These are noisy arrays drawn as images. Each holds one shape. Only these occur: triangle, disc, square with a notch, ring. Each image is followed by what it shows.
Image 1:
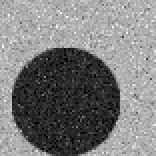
dark disc
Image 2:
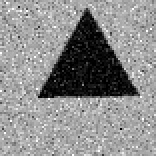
dark triangle
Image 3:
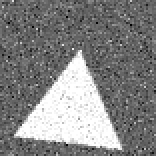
light triangle
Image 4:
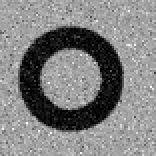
dark ring
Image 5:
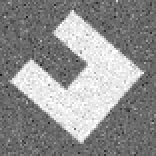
light square with a notch
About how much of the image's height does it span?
nearly all
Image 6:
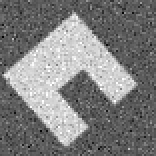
light square with a notch
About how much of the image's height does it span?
nearly all
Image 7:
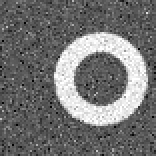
light ring
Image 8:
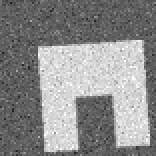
light square with a notch
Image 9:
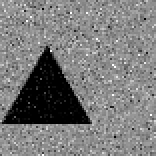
dark triangle
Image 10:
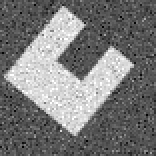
light square with a notch
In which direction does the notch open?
up and right
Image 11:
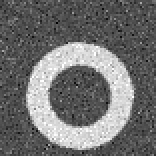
light ring
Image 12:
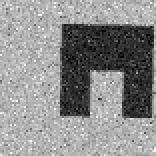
dark square with a notch
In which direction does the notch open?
down
